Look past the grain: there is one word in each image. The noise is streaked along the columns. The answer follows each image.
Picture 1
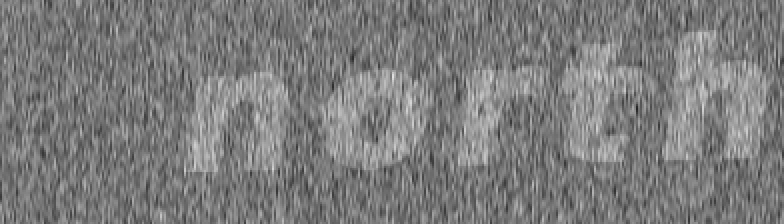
north
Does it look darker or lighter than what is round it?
lighter
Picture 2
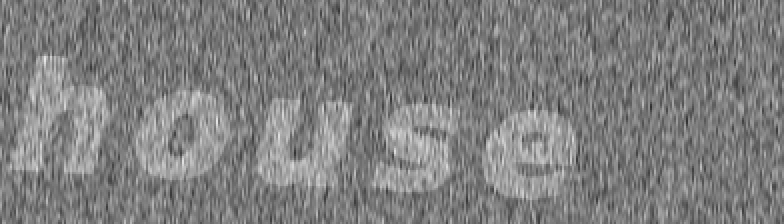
house
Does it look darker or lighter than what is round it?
lighter
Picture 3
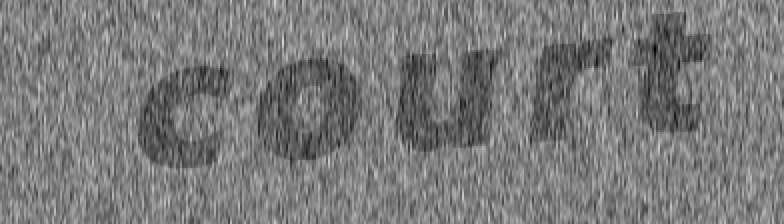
court
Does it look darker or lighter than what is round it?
darker
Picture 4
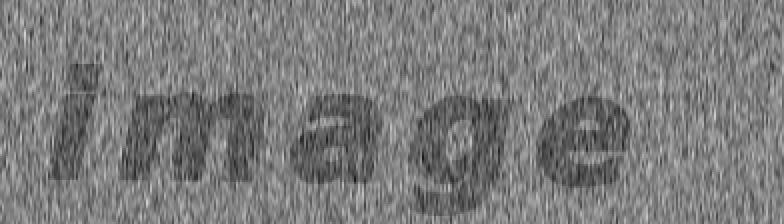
image
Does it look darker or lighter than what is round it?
darker
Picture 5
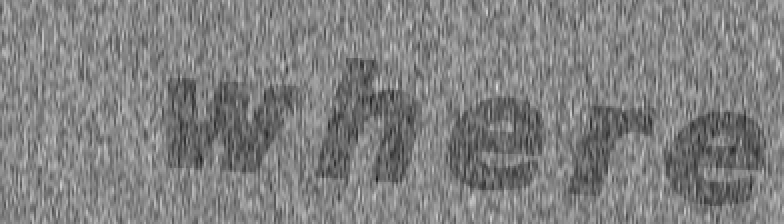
where
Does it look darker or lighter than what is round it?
darker
